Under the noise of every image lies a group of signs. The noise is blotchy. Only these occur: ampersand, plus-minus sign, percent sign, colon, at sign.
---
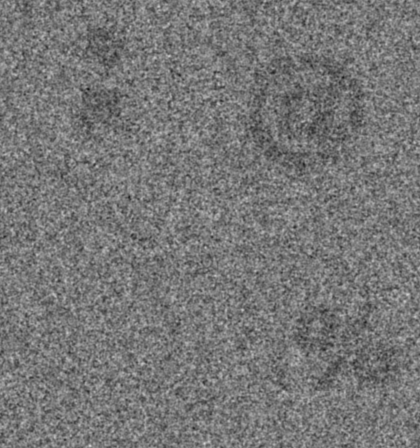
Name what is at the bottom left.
nothing
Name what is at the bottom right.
percent sign
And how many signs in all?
3
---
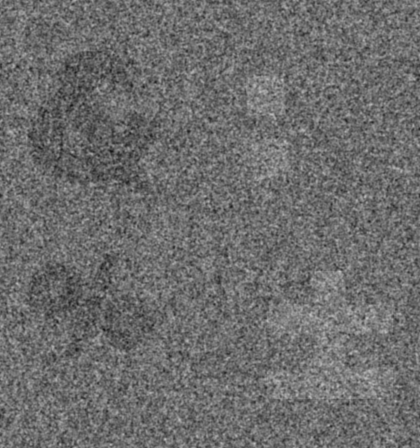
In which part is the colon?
top right
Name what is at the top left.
ampersand
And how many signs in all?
4
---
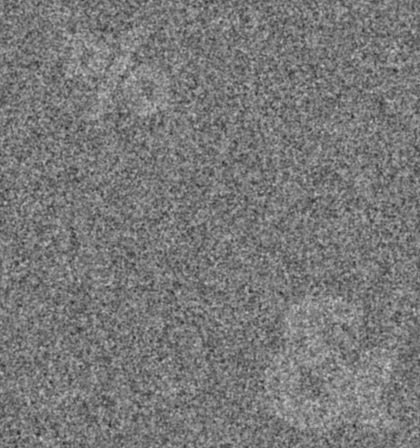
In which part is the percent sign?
top left
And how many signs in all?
2
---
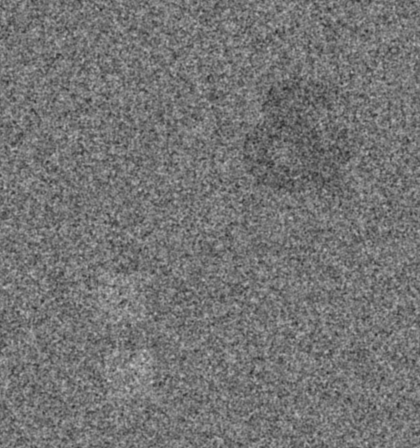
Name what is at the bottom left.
colon
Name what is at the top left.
nothing
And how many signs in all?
2
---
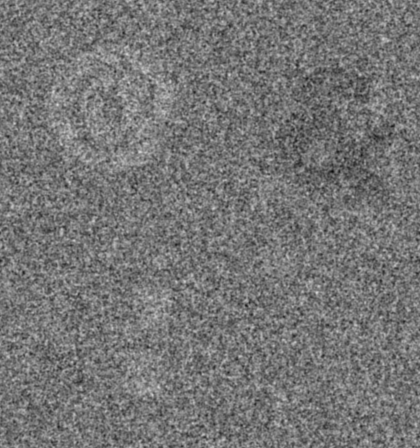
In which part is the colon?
bottom left
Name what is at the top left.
at sign
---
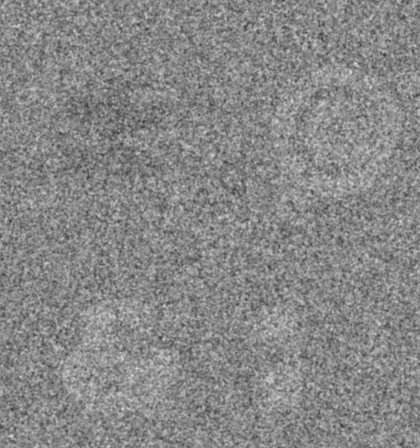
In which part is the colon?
bottom right
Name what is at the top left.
plus-minus sign
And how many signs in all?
4
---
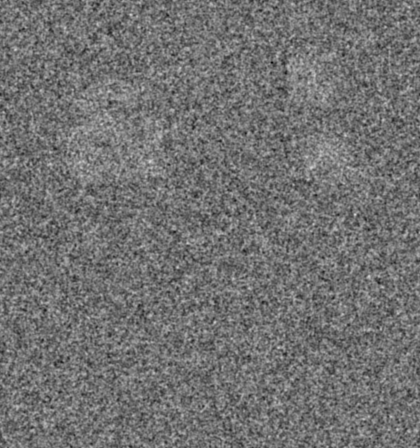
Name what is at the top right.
colon
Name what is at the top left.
ampersand
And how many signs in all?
2
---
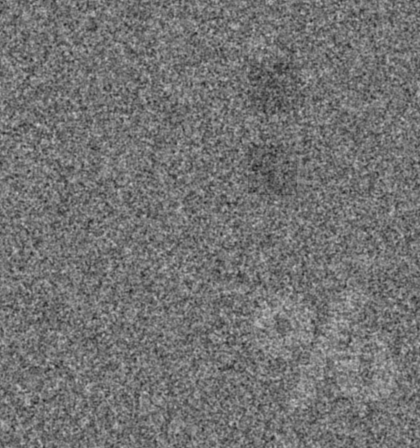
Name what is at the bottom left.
nothing
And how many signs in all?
2
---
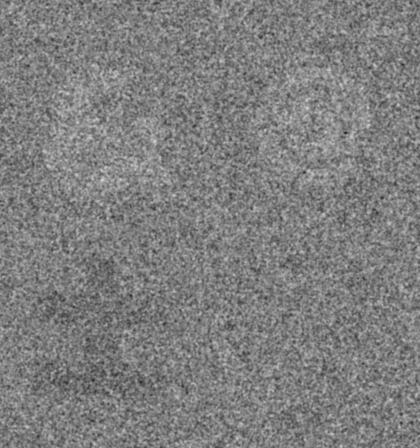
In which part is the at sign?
top right
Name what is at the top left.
ampersand
